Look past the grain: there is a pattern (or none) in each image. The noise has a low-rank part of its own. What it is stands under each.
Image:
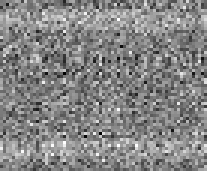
bands of rows
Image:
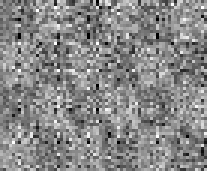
a checkerboard
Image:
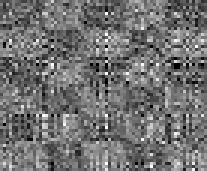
a checkerboard
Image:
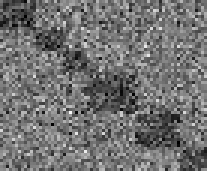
blocks along the diagonal
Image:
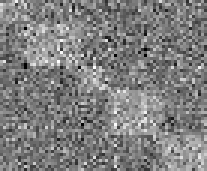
blocks along the diagonal
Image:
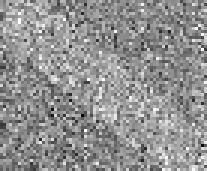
a diagonal band
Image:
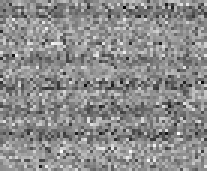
bands of rows
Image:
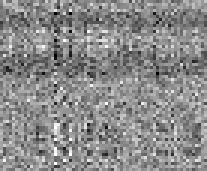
bands of rows
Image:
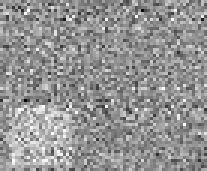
one block
